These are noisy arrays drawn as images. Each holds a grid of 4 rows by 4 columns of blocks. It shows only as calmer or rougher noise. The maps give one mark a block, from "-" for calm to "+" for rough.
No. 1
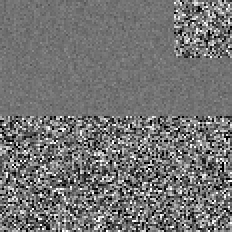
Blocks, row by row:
- - - +
- - - -
+ + + +
+ + + +
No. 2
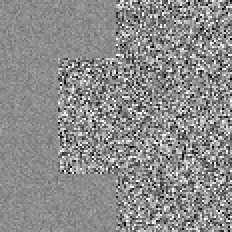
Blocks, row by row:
- - + +
- + + +
- + + +
- - + +
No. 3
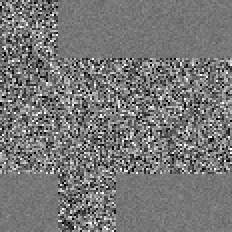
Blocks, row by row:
+ - - -
+ + + +
+ + + +
- + - -
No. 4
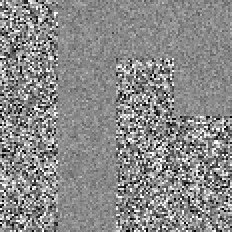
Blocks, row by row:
+ - - -
+ - + -
+ - + +
+ - + +
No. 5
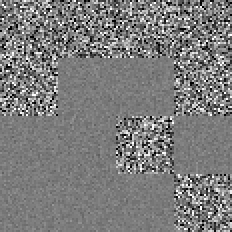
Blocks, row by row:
+ + + +
+ - - +
- - + -
- - - +
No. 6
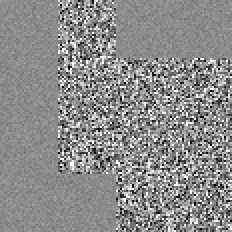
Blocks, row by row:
- + - -
- + + +
- + + +
- - + +
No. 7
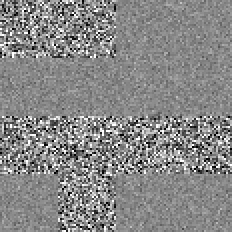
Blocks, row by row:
+ + - -
- - - -
+ + + +
- + - -
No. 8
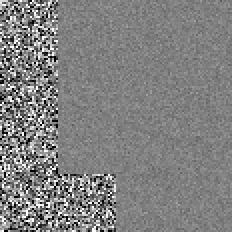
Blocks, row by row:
+ - - -
+ - - -
+ - - -
+ + - -
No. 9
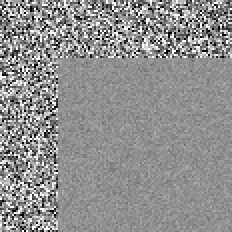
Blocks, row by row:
+ + + +
+ - - -
+ - - -
+ - - -
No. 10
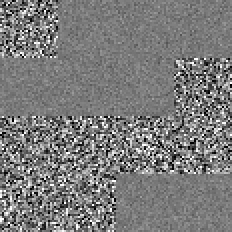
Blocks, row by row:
+ - - -
- - - +
+ + + +
+ + - -
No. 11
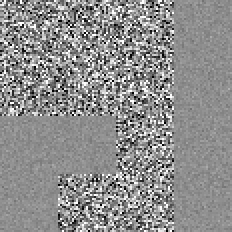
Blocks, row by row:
+ + + -
+ + + -
- - + -
- + + -
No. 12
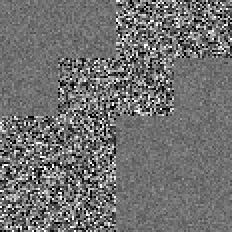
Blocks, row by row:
- - + +
- + + -
+ + - -
+ + - -
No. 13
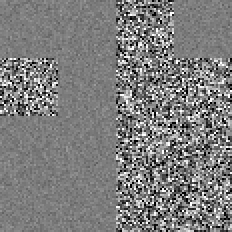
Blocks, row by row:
- - + -
+ - + +
- - + +
- - + +
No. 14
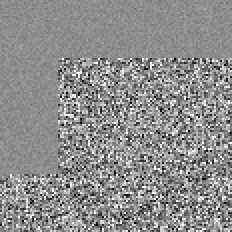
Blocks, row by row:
- - - -
- + + +
- + + +
+ + + +
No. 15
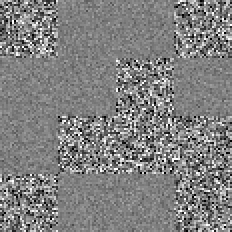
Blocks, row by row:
+ - - +
- - + -
- + + +
+ - - +
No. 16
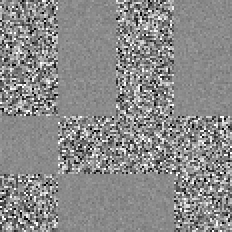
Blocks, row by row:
+ - + -
+ - + -
- + + +
+ - - +
